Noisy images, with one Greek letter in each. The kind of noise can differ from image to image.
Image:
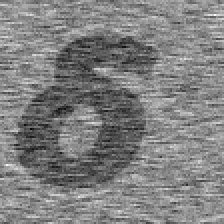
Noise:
streaked along the rows
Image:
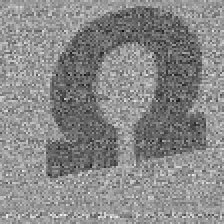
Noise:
rows of uneven size
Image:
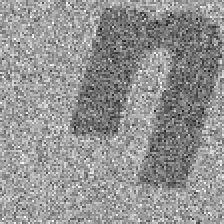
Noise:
independent entries
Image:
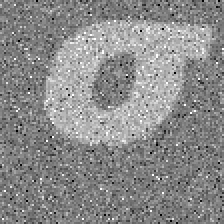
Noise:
heavy tails
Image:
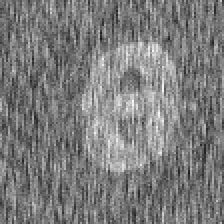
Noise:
streaked along the columns
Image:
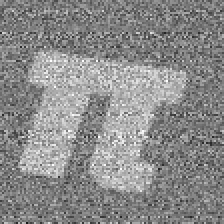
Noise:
rows of uneven size
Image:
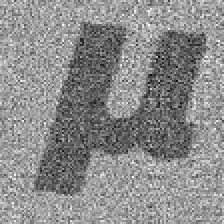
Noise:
low rank plus noise
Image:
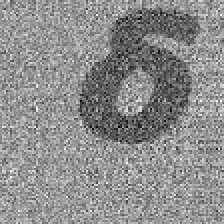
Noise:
low rank plus noise
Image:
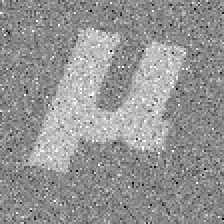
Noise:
heavy tails
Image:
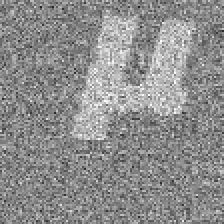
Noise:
low rank plus noise
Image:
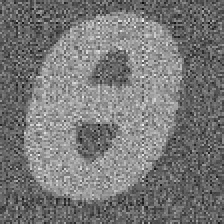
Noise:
low rank plus noise
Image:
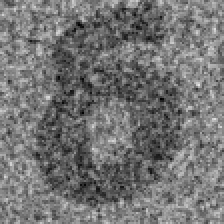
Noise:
blotchy
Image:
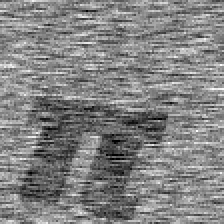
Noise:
streaked along the rows
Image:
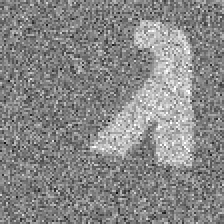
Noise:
independent entries
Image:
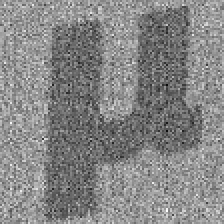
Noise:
low rank plus noise
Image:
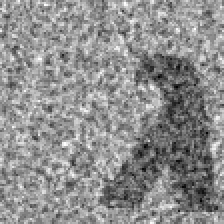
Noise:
blotchy
